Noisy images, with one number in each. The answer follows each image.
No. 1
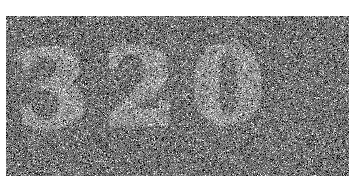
320
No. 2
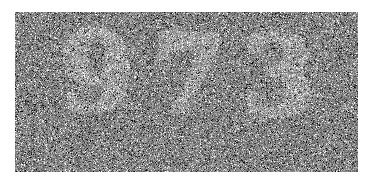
973
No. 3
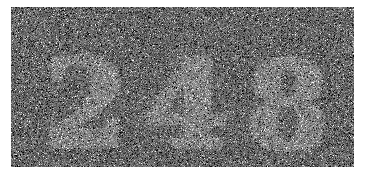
248
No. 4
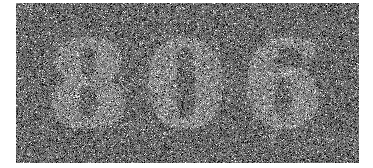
806
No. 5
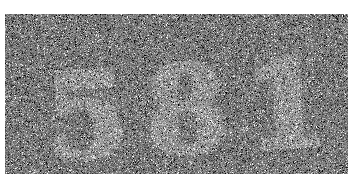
581
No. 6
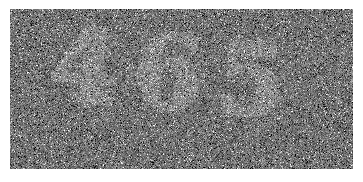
465
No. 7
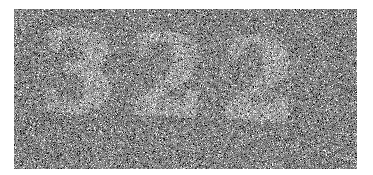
322
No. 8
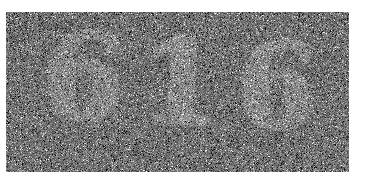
616
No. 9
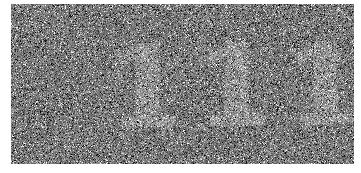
111
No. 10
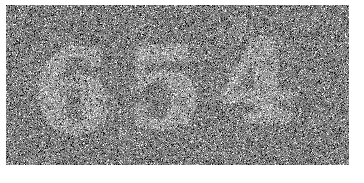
654
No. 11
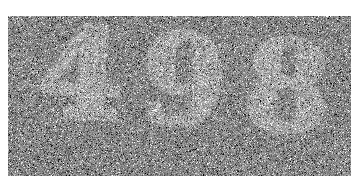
498
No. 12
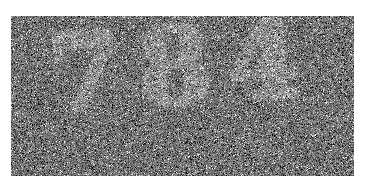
784
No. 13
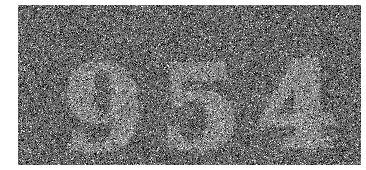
954
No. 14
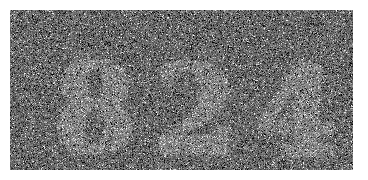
824
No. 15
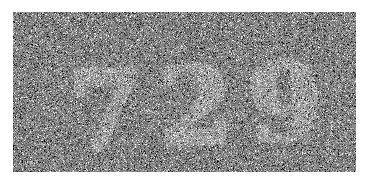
729
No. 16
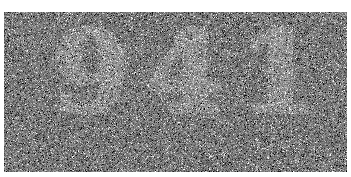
941
